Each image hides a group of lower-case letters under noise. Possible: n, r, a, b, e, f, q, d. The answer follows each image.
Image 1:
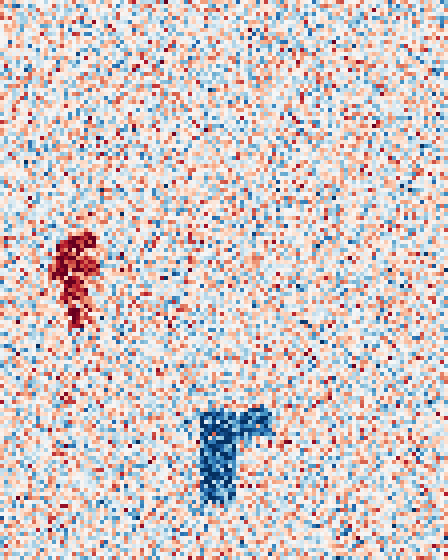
middle left: red f; bottom middle: blue r
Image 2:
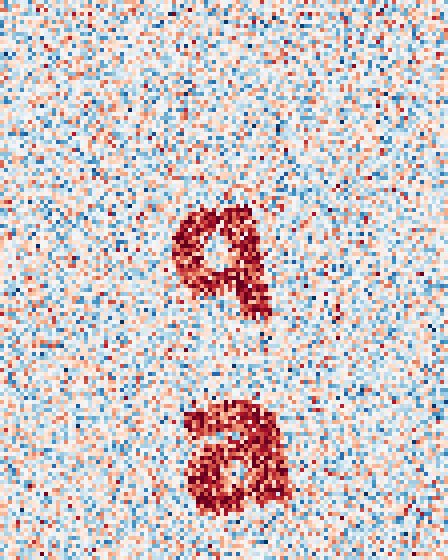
centre: red q; bottom middle: red a
